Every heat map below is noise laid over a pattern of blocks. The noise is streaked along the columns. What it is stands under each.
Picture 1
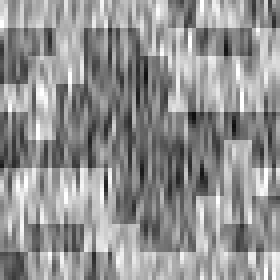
the same after a half turn
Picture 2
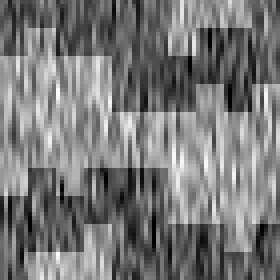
the same after a half turn
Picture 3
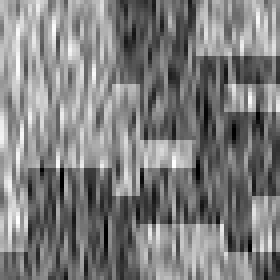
no symmetry
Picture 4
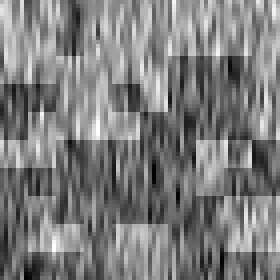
no symmetry
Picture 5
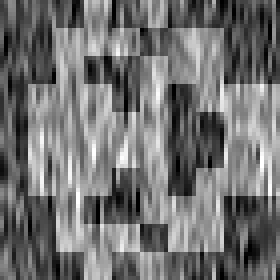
top and bottom mirror each other
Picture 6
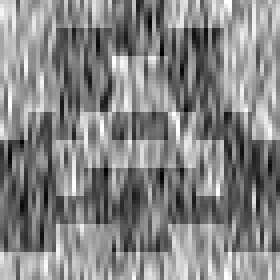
left and right mirror each other
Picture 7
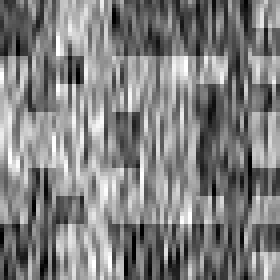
top and bottom mirror each other
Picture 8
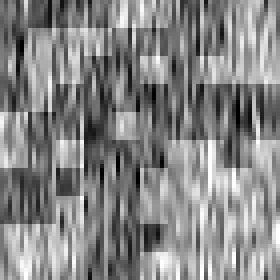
mirrored about the diagonal from the top left
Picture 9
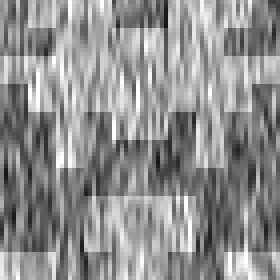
left and right mirror each other
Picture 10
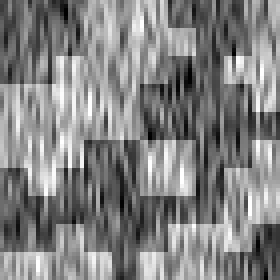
mirrored about the diagonal from the top left
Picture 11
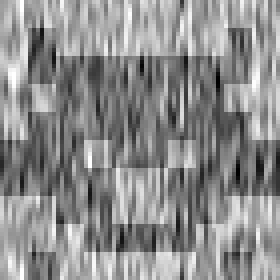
left and right mirror each other
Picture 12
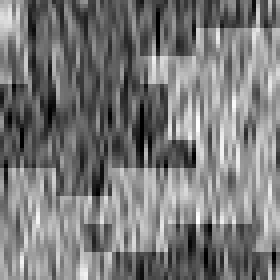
no symmetry
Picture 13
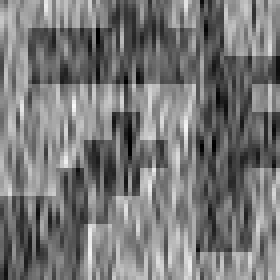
mirrored about the diagonal from the bottom left
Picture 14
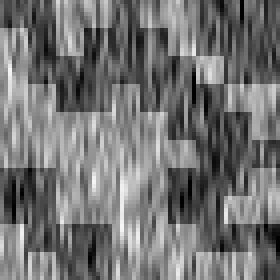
mirrored about the diagonal from the bottom left
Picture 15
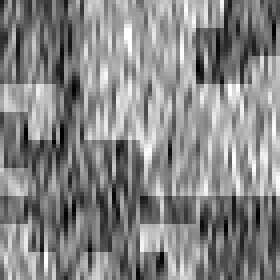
mirrored about the diagonal from the bottom left
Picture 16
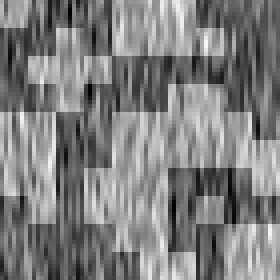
mirrored about the diagonal from the top left
